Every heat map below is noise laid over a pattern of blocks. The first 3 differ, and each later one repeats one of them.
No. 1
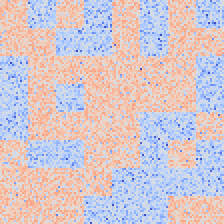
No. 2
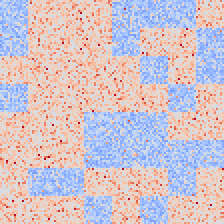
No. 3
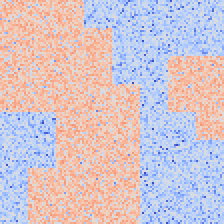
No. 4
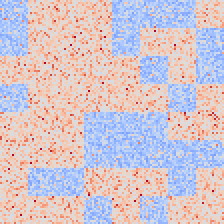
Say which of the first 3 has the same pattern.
2
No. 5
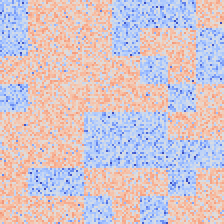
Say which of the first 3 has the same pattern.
2
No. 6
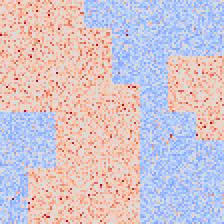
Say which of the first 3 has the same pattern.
3
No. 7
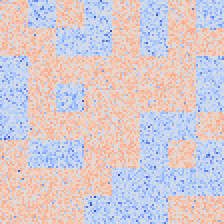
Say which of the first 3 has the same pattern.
1
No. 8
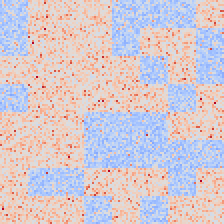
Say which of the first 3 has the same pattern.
2
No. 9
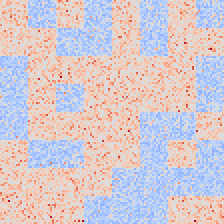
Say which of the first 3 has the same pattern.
1
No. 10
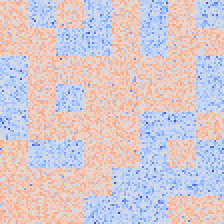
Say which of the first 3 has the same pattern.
1
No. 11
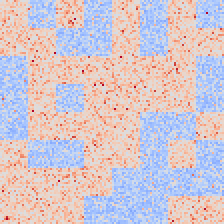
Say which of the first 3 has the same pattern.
1
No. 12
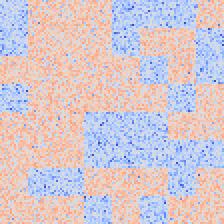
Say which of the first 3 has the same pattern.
2
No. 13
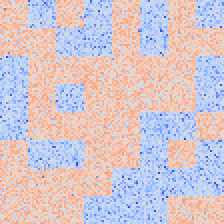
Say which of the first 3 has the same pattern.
1
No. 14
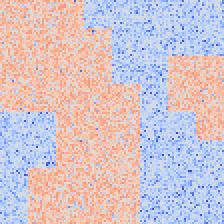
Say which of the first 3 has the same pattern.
3
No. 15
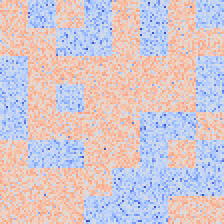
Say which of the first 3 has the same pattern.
1
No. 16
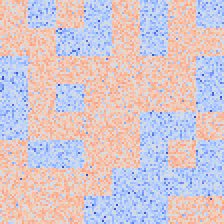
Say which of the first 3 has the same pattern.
1
